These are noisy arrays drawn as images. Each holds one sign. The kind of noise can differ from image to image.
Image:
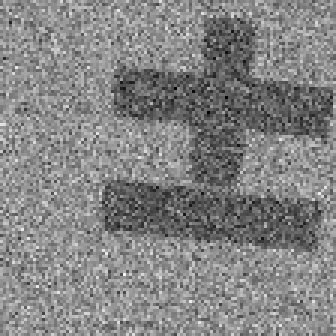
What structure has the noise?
independent entries
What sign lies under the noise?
plus-minus sign
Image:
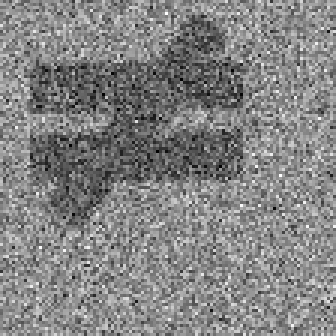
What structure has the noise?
independent entries
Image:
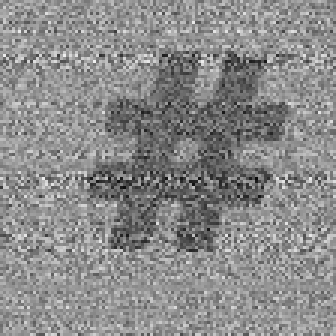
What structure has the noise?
rows of uneven size
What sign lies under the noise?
hash sign
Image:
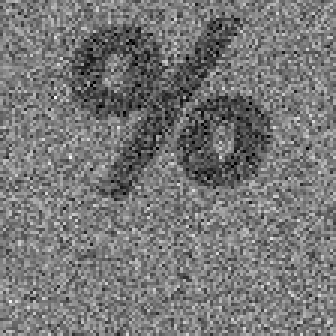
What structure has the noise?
independent entries
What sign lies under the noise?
percent sign
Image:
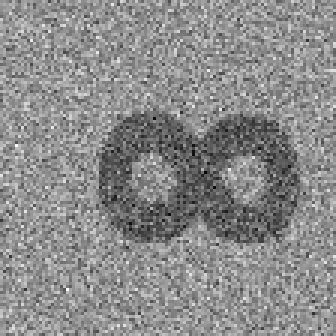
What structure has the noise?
independent entries
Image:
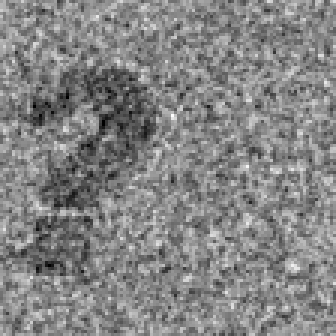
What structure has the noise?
blotchy
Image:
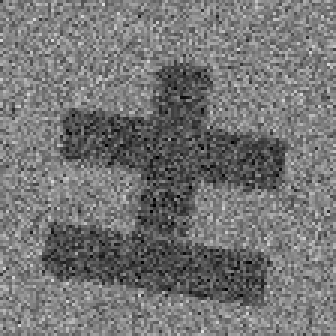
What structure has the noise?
independent entries
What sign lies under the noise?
plus-minus sign
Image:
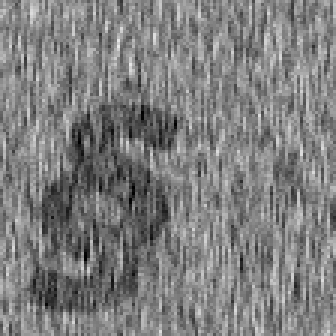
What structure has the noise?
streaked along the columns
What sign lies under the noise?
section sign
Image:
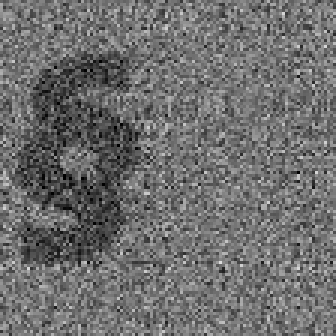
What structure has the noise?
low rank plus noise
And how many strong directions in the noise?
five to eight
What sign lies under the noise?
section sign
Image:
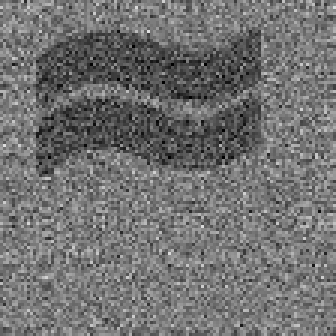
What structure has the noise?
low rank plus noise
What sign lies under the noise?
approximately sign
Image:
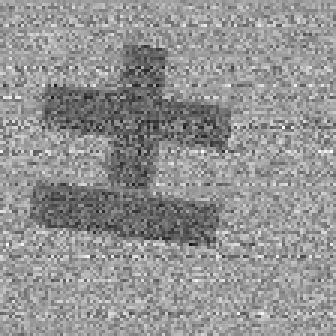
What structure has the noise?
rows of uneven size
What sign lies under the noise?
plus-minus sign
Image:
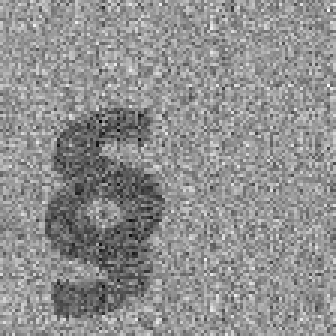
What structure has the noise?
low rank plus noise
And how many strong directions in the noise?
three or four
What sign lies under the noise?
section sign
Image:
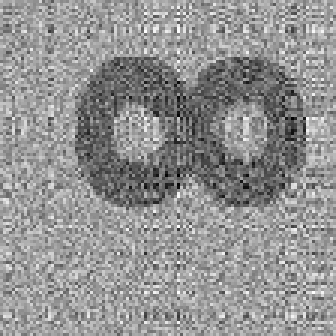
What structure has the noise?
low rank plus noise
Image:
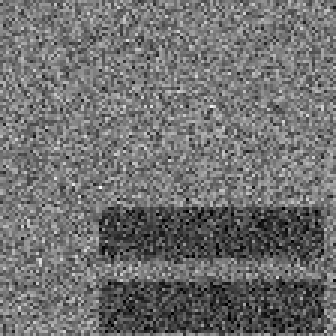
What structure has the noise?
independent entries
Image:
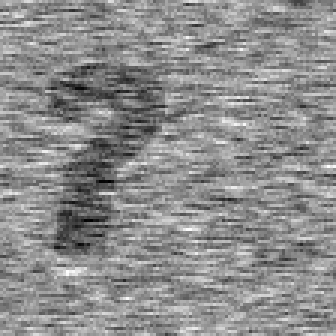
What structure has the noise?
streaked along the rows
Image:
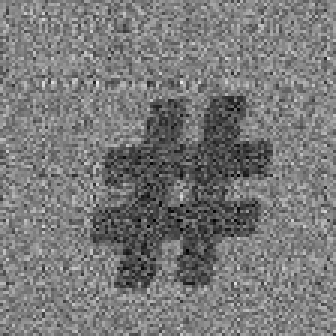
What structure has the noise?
low rank plus noise
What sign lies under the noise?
hash sign
